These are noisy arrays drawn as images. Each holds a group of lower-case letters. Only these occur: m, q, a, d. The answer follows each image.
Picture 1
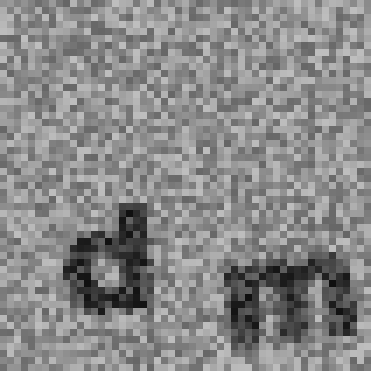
bottom left: d; bottom right: m
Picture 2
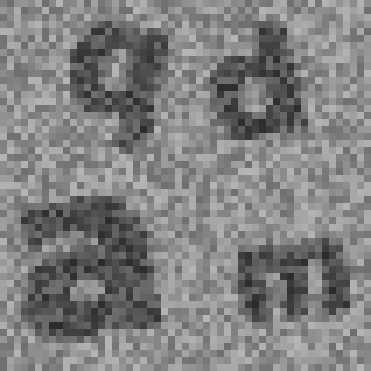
top left: q; top right: d; bottom left: a; bottom right: m
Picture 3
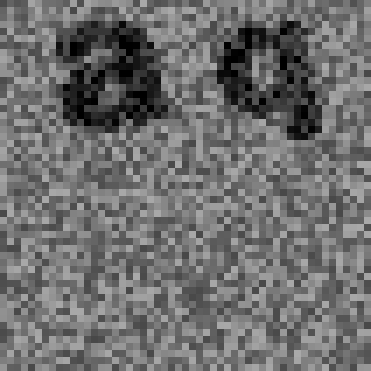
top left: a; top right: q
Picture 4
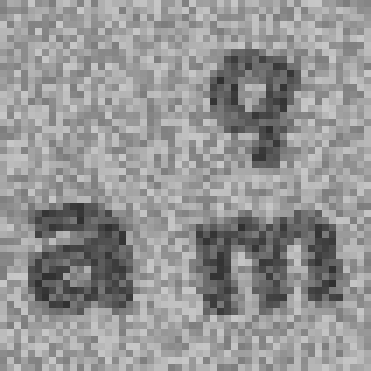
top right: q; bottom left: a; bottom right: m
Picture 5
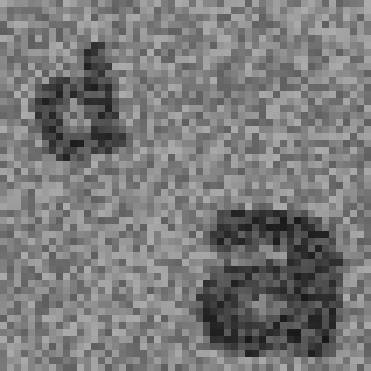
top left: d; bottom right: a
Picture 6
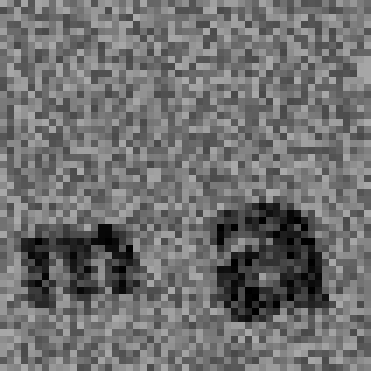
bottom left: m; bottom right: a
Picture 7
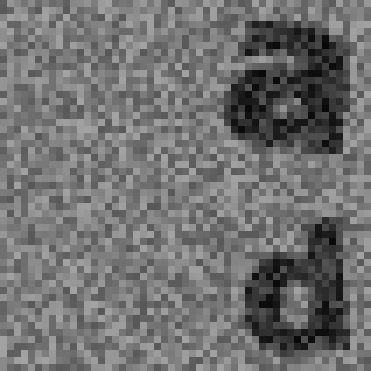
top right: a; bottom right: d
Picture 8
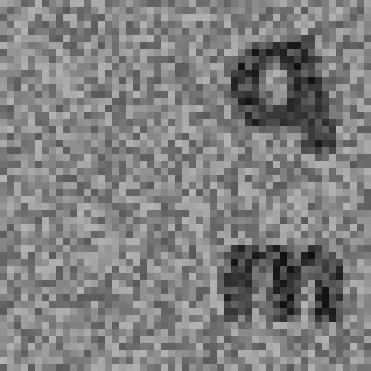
top right: q; bottom right: m
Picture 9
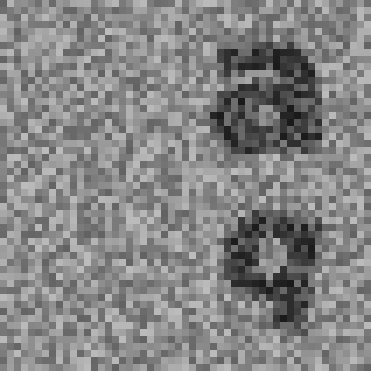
top right: a; bottom right: q
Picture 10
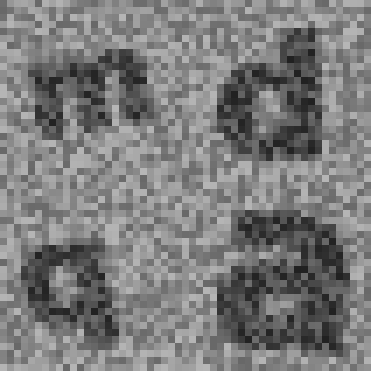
top left: m; top right: d; bottom left: q; bottom right: a
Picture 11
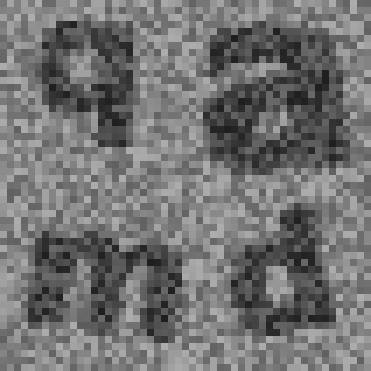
top left: q; top right: a; bottom left: m; bottom right: d
